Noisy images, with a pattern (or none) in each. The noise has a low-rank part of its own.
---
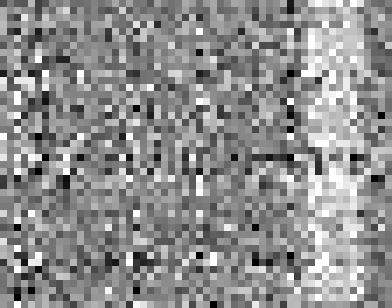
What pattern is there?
one band of columns
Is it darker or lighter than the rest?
lighter
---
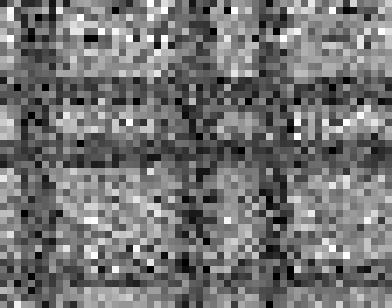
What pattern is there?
bands of rows crossing bands of columns
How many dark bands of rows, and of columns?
3 and 3
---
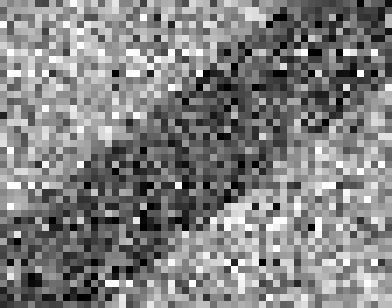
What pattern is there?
a diagonal band
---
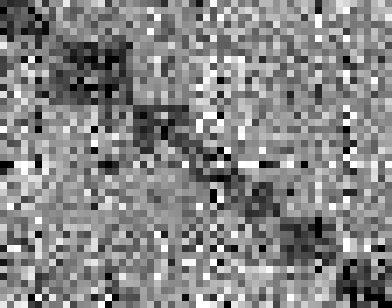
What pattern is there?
blocks along the diagonal
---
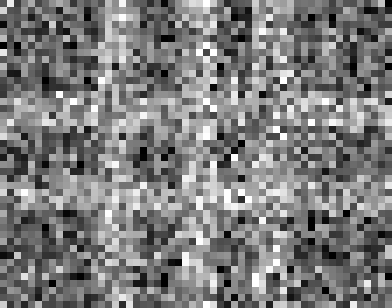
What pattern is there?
bands of rows crossing bands of columns
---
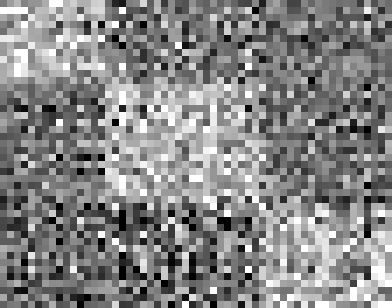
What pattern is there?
blocks along the diagonal
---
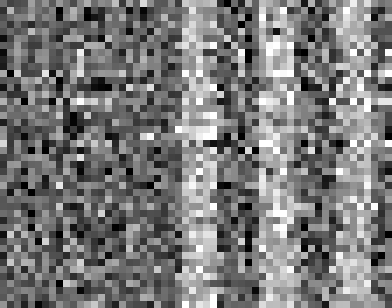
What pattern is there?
bands of columns
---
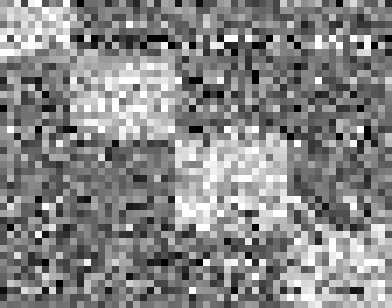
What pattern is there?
blocks along the diagonal
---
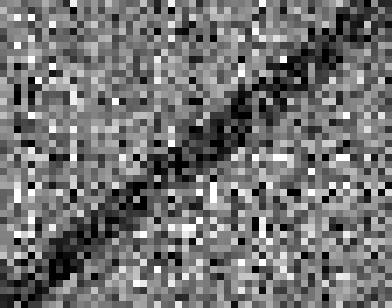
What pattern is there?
a diagonal band
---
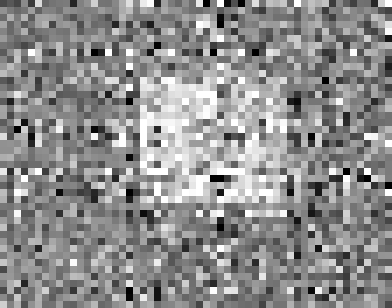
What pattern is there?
one block
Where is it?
centre
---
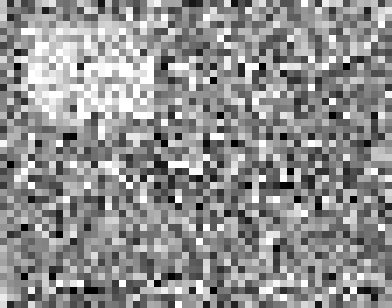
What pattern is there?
one block
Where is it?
top left
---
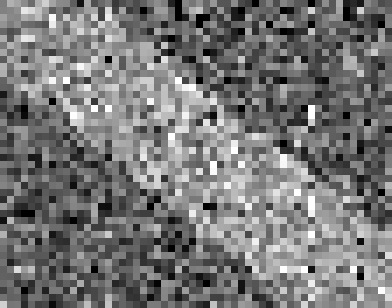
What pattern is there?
a diagonal band
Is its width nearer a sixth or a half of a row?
a half
